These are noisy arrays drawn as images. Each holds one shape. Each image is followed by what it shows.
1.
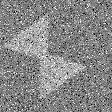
bow tie
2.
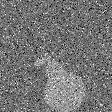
pear
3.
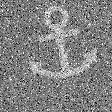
anchor
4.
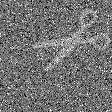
pair of scissors
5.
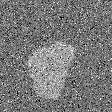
cloud
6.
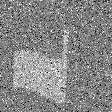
flag
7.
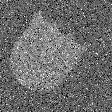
ghost
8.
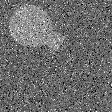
light bulb
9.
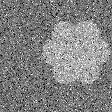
flower
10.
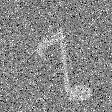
musical note
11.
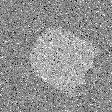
ghost
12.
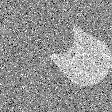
cat's head
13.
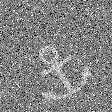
anchor
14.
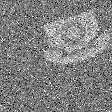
telephone
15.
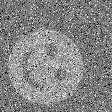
smiling face
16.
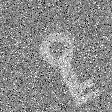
key
